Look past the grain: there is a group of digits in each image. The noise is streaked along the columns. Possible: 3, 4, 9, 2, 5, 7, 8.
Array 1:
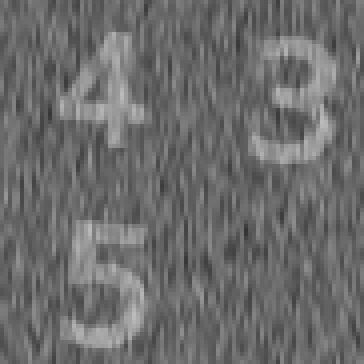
top left: 4; top right: 3; bottom left: 5
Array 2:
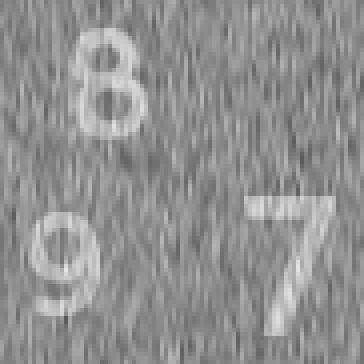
top left: 8; bottom left: 9; bottom right: 7
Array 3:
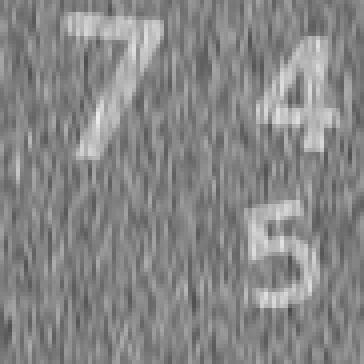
top left: 7; top right: 4; bottom right: 5
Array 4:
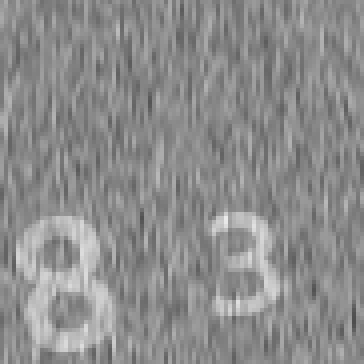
bottom left: 8; bottom right: 3
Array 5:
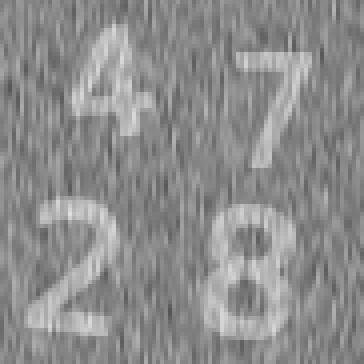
top left: 4; top right: 7; bottom left: 2; bottom right: 8
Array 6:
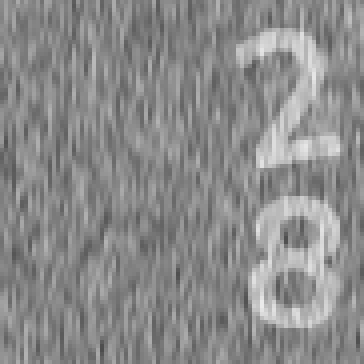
top right: 2; bottom right: 8
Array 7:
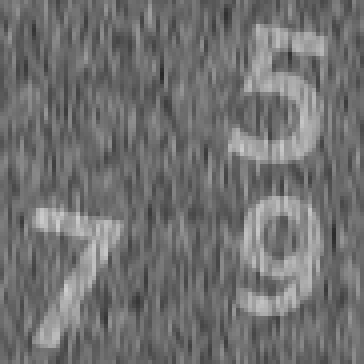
top right: 5; bottom left: 7; bottom right: 9
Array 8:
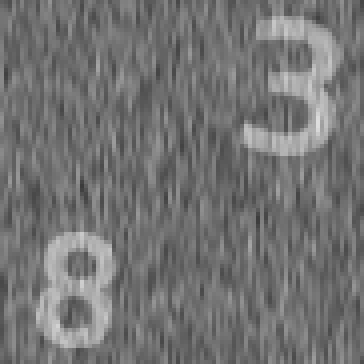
top right: 3; bottom left: 8
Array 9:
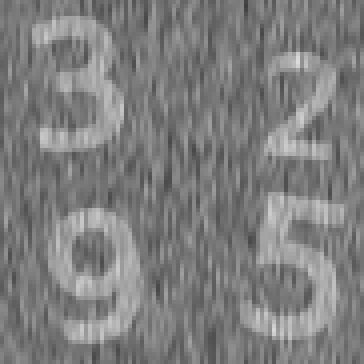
top left: 3; top right: 2; bottom left: 9; bottom right: 5
